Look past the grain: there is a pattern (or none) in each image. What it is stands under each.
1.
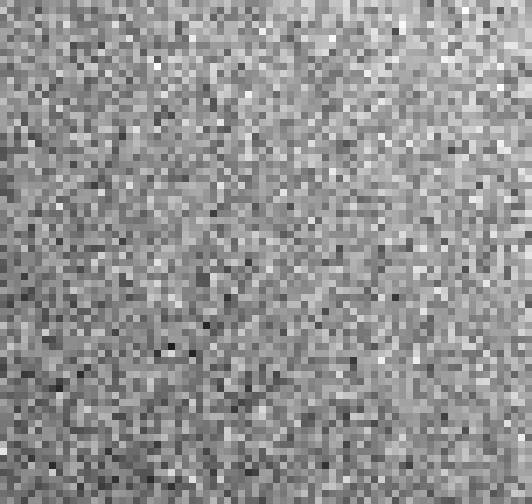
a smooth slope
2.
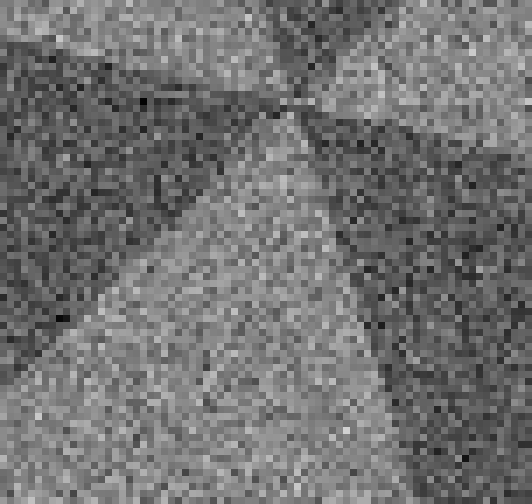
spokes from one point
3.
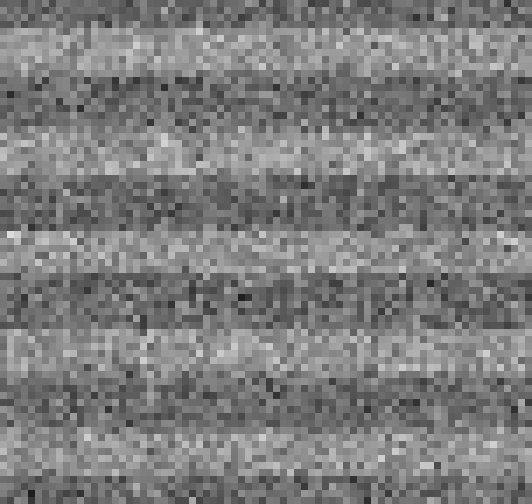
horizontal stripes
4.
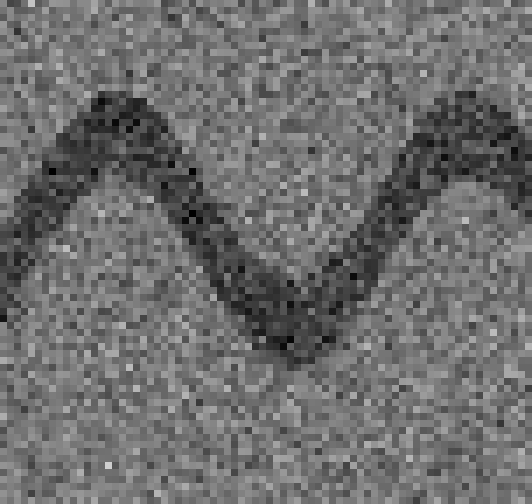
a wavy band
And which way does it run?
left to right
